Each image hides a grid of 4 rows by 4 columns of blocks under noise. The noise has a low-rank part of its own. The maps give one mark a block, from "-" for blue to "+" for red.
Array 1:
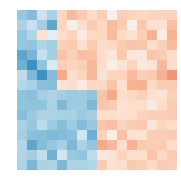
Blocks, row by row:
- + + +
- + + +
- - + +
- - + +
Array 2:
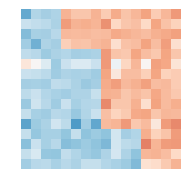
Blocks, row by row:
- + + +
- - + +
- - + +
- - - +
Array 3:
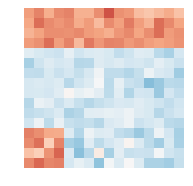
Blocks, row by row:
+ + + +
- - - -
- - - -
+ - - -
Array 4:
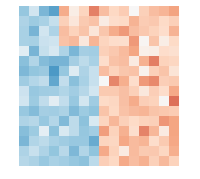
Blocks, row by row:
- + + +
- - + +
- - + +
- - + +
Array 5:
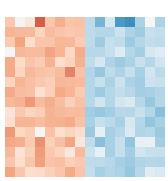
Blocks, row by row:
+ + - -
+ + - -
+ + - -
+ + - -
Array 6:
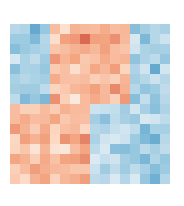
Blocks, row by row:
- + + -
- + + -
+ + - -
+ + - -
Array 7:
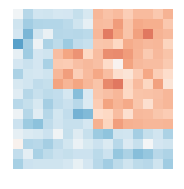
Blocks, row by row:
- - + +
- + + +
- - + +
- - - -
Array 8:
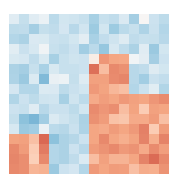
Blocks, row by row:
- - - -
- - + -
- - + +
+ - + +
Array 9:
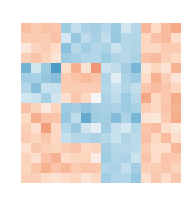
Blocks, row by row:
+ - - +
- + - +
+ - - +
+ + - +
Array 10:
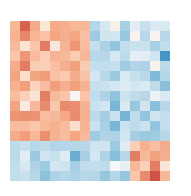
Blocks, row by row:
+ + - -
+ + - -
+ + - -
- - - +
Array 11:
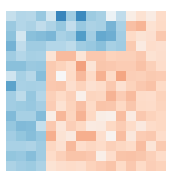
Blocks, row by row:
- - - +
- + + +
- + + +
- + + +
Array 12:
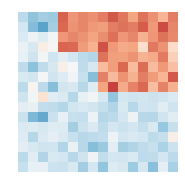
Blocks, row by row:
- + + +
- - + +
- - - -
- - - -
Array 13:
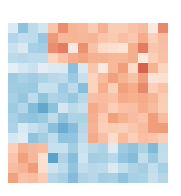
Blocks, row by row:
- + + +
- - + +
- - + +
+ - - -
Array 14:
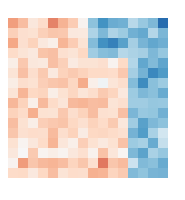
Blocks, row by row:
+ + - -
+ + + -
+ + + -
+ + + -
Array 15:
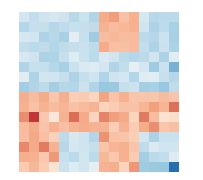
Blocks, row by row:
- - + -
- - - -
+ + + +
+ - + -
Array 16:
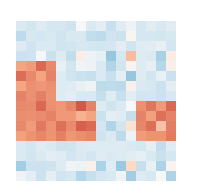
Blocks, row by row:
- - - -
+ - - -
+ + - +
- - - -
